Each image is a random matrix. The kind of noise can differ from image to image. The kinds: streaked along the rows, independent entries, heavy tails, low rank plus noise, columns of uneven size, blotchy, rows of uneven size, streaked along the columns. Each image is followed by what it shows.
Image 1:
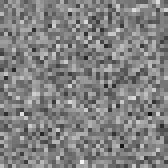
independent entries
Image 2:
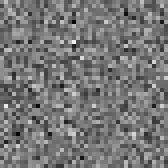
low rank plus noise
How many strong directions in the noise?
five to eight
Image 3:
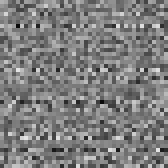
rows of uneven size
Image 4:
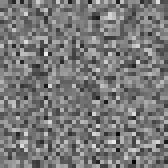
low rank plus noise
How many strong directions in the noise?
three or four
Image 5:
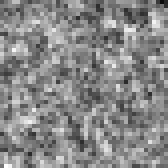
blotchy
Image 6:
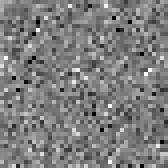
heavy tails
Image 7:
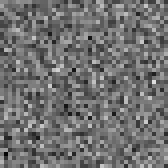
independent entries
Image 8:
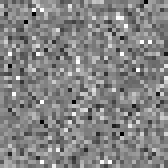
heavy tails
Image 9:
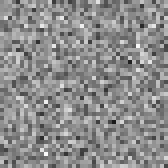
independent entries
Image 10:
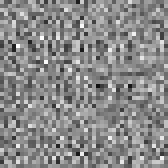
low rank plus noise
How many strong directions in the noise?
one
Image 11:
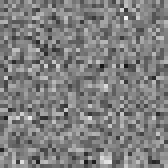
low rank plus noise
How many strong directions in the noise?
three or four
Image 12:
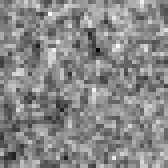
blotchy
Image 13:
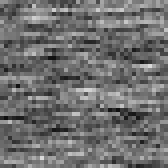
streaked along the rows
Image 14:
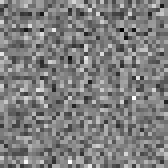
low rank plus noise
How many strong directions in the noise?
one
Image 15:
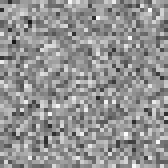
independent entries
